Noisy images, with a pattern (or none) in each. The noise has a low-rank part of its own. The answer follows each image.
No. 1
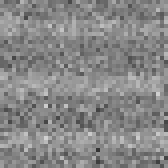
horizontal stripes
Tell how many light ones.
3
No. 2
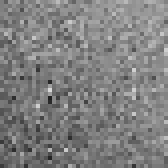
a smooth slope
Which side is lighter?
top right
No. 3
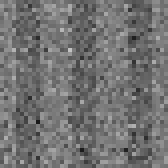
vertical stripes
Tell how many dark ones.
3
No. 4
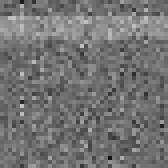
one horizontal stripe
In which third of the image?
top
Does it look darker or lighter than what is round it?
lighter
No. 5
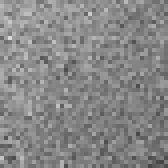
a smooth slope
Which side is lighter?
top left
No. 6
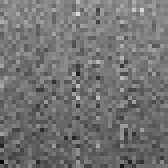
a smooth slope
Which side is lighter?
top
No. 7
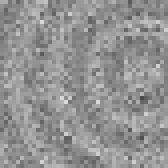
rings round one point
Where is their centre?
middle right
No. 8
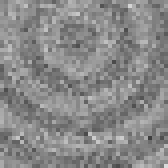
rings round one point
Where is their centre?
top middle
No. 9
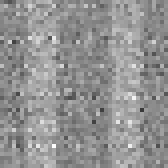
vertical stripes
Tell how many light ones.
2
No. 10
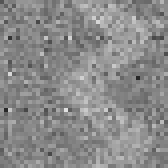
a wavy band
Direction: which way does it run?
top to bottom
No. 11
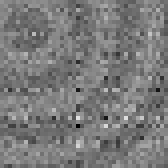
rings round one point
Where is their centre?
top left
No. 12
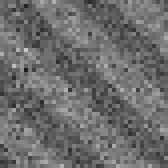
diagonal stripes
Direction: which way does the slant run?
top left to bottom right
